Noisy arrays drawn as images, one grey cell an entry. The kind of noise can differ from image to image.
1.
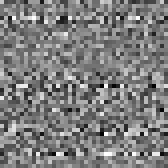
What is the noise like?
rows of uneven size
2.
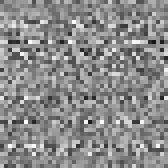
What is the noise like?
rows of uneven size
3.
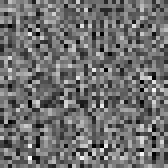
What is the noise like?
low rank plus noise
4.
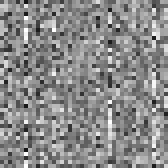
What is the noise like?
columns of uneven size
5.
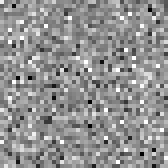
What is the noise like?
heavy tails
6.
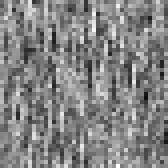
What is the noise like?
streaked along the columns
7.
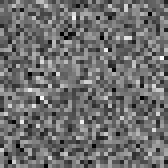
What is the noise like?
independent entries
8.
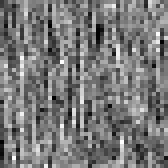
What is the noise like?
streaked along the columns
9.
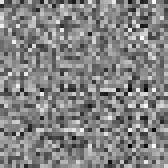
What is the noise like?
low rank plus noise
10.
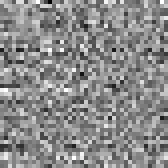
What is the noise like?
low rank plus noise
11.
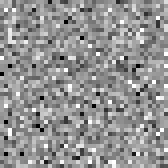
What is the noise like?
heavy tails
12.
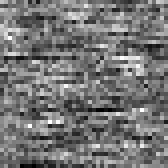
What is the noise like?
streaked along the rows
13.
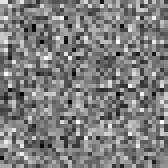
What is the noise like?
low rank plus noise
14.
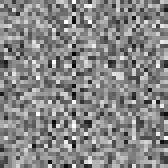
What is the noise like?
low rank plus noise
